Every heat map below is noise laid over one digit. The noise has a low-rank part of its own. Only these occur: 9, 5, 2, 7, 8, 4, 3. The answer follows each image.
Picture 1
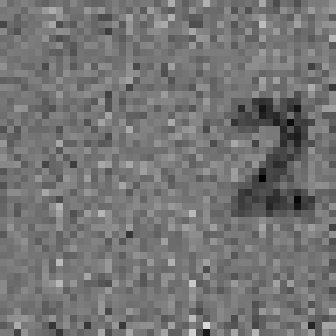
dark 2, middle right
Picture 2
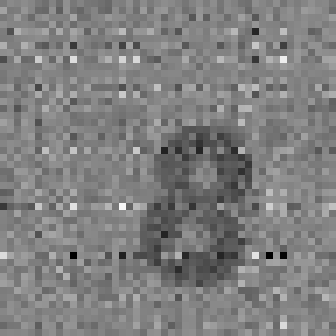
dark 8
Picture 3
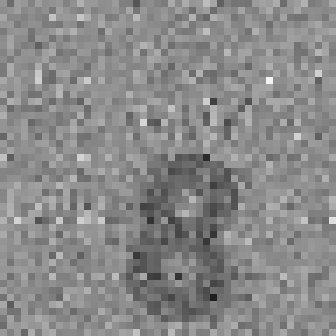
dark 8
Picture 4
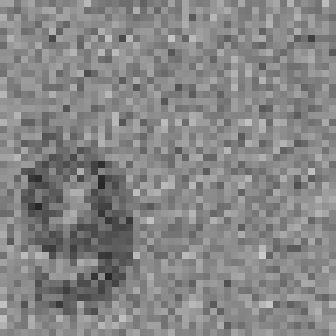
dark 9
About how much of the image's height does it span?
half
